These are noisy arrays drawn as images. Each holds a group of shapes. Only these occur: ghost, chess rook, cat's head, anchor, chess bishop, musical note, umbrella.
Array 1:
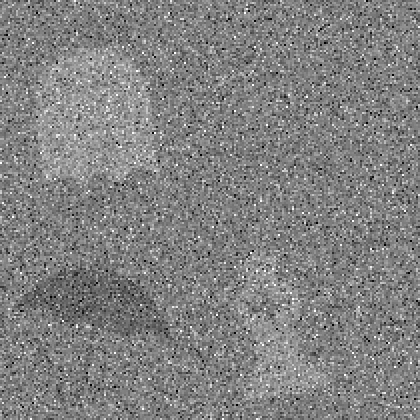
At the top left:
ghost
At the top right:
nothing
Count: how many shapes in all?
3
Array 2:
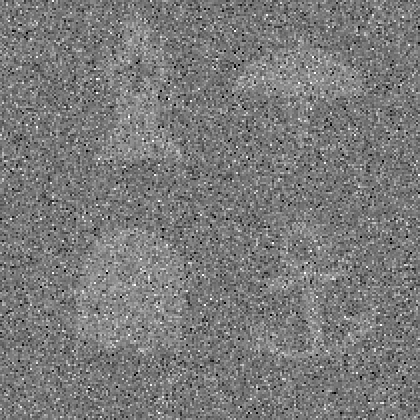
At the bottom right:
anchor
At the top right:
umbrella
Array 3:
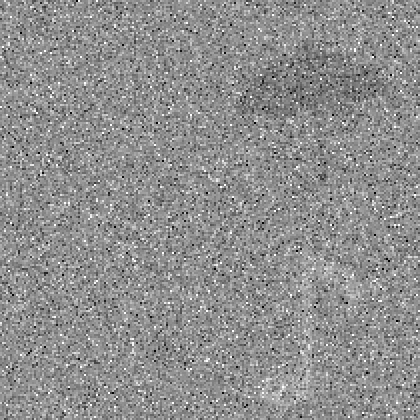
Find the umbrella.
top right
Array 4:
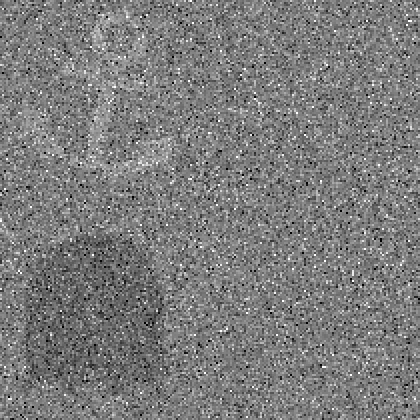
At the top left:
anchor
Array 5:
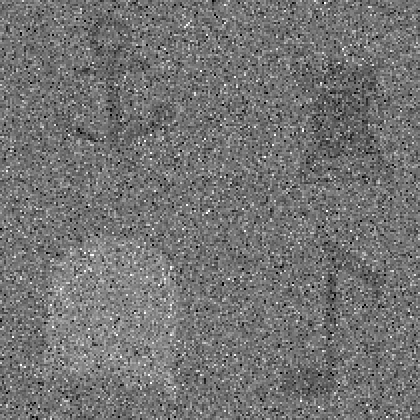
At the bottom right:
musical note
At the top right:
chess rook
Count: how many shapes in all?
4
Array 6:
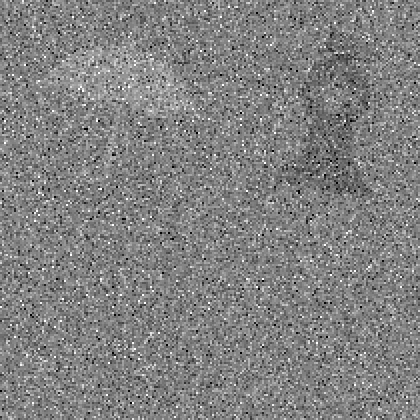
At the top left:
umbrella
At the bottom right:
nothing
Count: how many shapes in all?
2
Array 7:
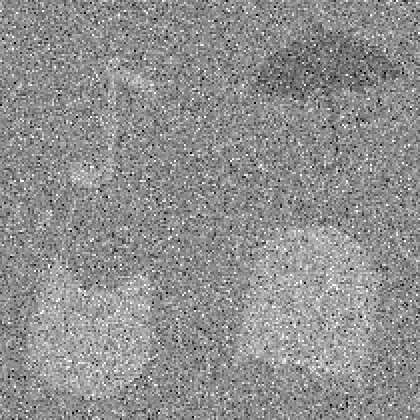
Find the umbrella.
top right
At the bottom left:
cat's head
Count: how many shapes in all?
4
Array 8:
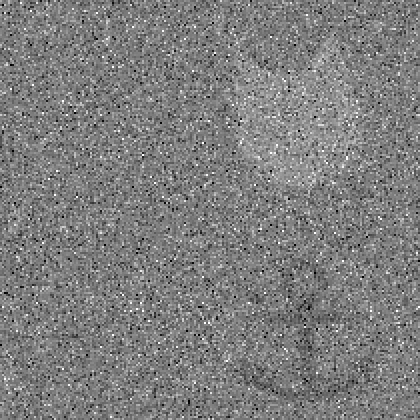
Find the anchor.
bottom right
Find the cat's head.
top right
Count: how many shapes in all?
2
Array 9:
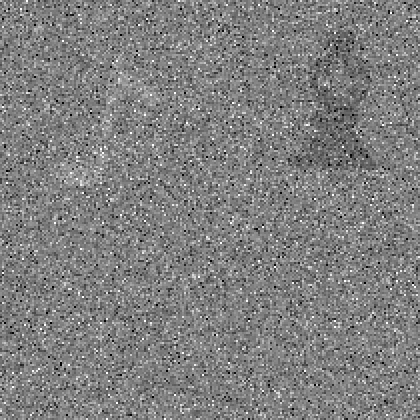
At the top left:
musical note
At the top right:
chess bishop
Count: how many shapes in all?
2
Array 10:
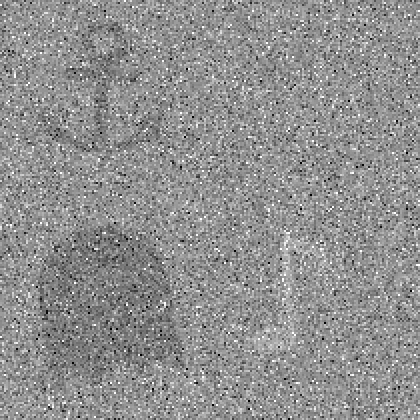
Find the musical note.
bottom right
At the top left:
anchor
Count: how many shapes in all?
3
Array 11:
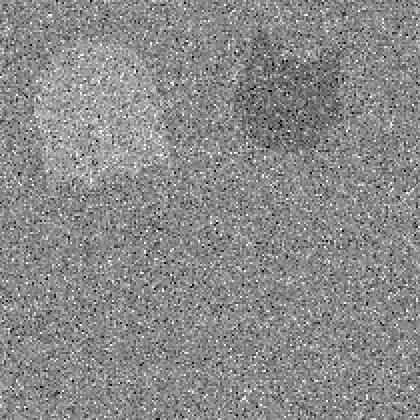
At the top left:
ghost
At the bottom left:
nothing
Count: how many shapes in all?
2
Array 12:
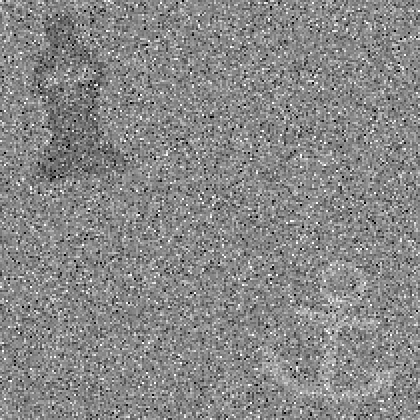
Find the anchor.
bottom right
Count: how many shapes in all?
2
